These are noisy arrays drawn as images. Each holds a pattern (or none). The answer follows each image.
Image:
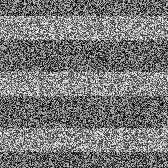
horizontal stripes
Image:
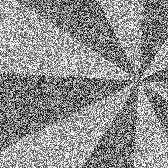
spokes from one point
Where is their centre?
middle right
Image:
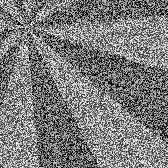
spokes from one point
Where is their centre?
top left
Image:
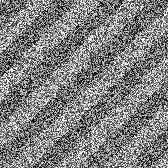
diagonal stripes
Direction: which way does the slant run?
bottom left to top right
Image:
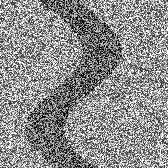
a wavy band
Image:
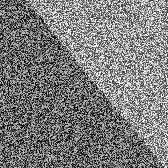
a sharp edge
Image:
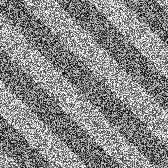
diagonal stripes
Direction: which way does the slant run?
top left to bottom right
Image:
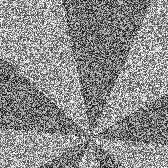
spokes from one point
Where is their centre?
bottom middle
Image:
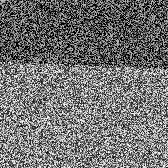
a sharp edge
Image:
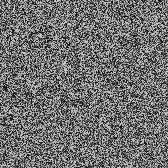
only noise
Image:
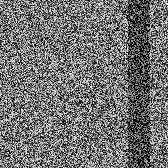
one vertical stripe
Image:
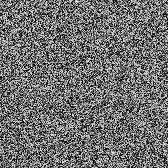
only noise
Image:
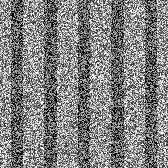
vertical stripes
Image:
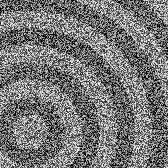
rings round one point
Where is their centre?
bottom left
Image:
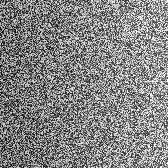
a smooth slope
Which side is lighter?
right
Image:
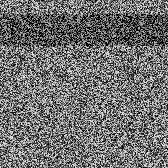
one horizontal stripe
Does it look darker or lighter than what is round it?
darker
